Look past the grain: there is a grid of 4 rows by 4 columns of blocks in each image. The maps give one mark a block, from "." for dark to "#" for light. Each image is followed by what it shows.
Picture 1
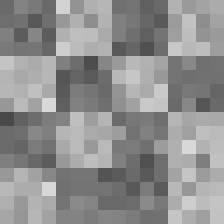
. # . #
# . # .
. # . #
# . . #
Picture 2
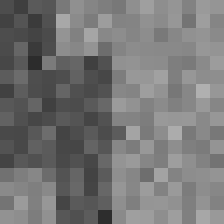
. # # #
. . # #
. . # #
# . # #
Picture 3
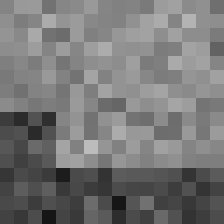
# # # #
# # # #
. # # #
. . . .
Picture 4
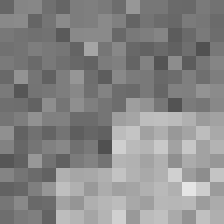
. . . .
. . . .
. . # #
. # # #
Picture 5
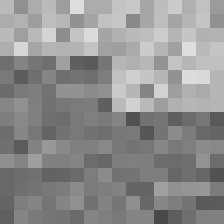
# # # #
. . # #
. . . .
. . . .
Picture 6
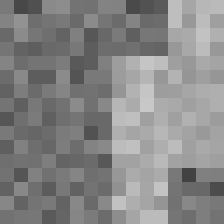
. . . #
. . # #
. . # #
. . # .
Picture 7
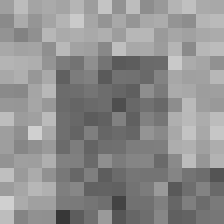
# # # #
# . . #
# . . #
# . . .
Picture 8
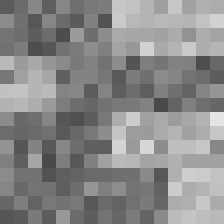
. . # #
# . . .
. . # #
. . . #
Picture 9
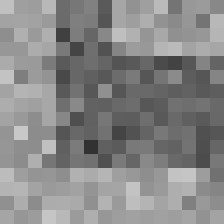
# . # #
# . . .
# . . .
# # # #
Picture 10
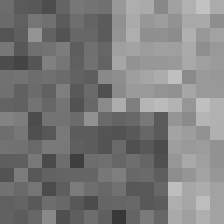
. . # #
. . # #
. . . #
. . . #
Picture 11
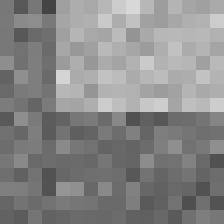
. # # #
. # # #
. . . .
. . . .
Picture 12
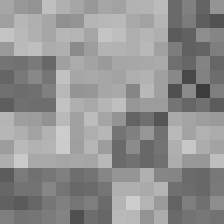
# # # .
. # # .
# # . #
. . # .
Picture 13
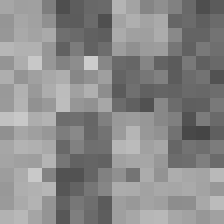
# . # .
# # . .
# . # .
# . # #
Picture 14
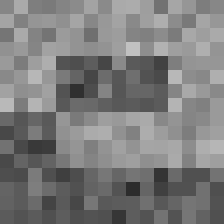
# # # #
# . . #
. # # #
. . . .
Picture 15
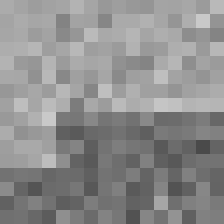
# # # #
# # # #
# . . .
. . . .
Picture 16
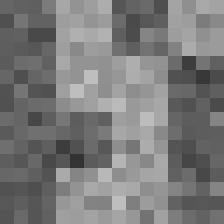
. # . #
. # # .
. . # .
. # # .
